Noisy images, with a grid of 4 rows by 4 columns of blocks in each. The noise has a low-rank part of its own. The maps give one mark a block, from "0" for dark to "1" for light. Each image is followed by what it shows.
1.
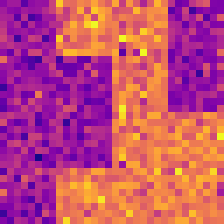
0110
0010
0011
0111
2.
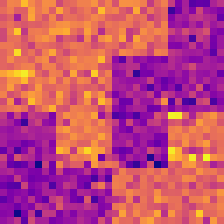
1110
1100
0101
0011
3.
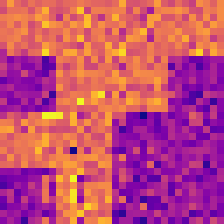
1111
0110
1100
0100
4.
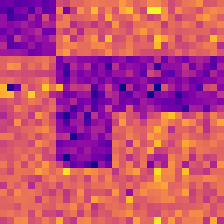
0111
1000
1011
1111
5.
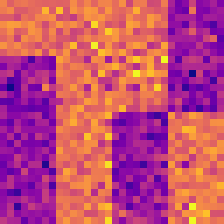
1110
0110
0101
0101
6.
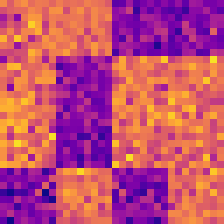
1100
1011
1011
0101
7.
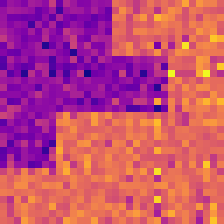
0011
0001
0111
1111
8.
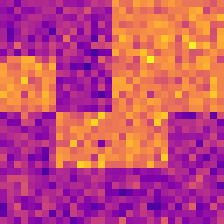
0011
1011
0110
0000
